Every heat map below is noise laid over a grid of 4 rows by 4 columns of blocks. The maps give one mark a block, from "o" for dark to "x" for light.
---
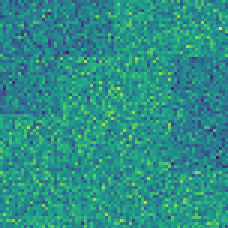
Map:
o o x x
o x x o
x x x o
x x x x
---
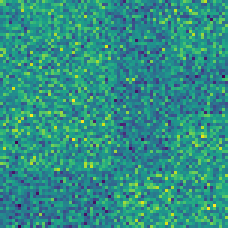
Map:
x x o x
x x o o
x x o x
o o x x
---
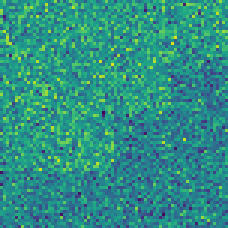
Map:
x x x x
x x x o
x x o o
o o o o
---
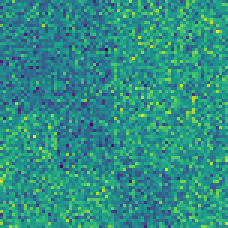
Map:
o o x x
o o x x
x o x x
x x o x
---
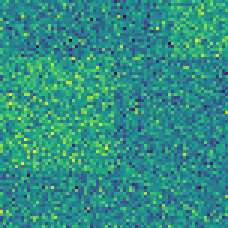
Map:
o o o x
x x o o
x x o o
o o o o
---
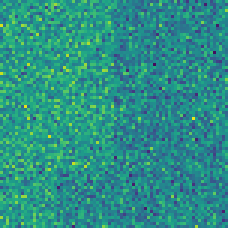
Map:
x x o o
x x o o
x x o o
x o o o
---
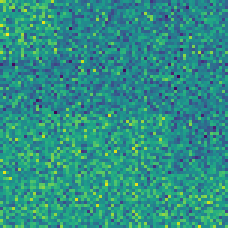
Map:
x o o o
o o o o
x x x o
x x x x
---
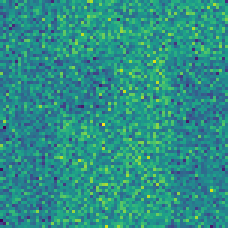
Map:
o x x x
o o x o
o x x o
o x x o
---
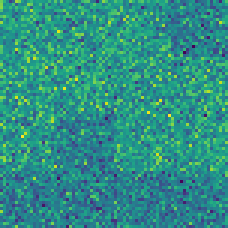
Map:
x x x o
x x x x
x o x x
o o o o
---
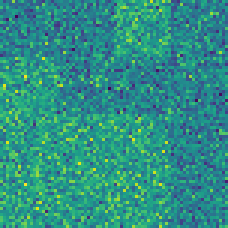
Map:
o o x o
x o o o
x x x o
x x x o
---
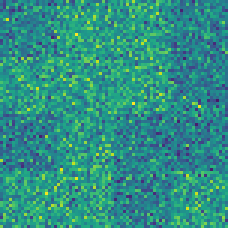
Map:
o x x o
x x x o
o x o o
x x o x
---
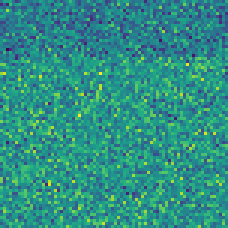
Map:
o o o o
x x x x
x x x x
x x x x
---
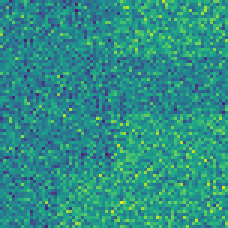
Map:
o o x x
o o o o
o o x x
o x x x
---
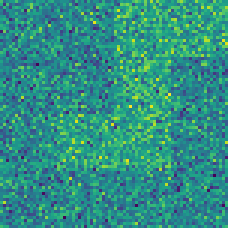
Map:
o o x x
o o x o
o x x o
o o o o
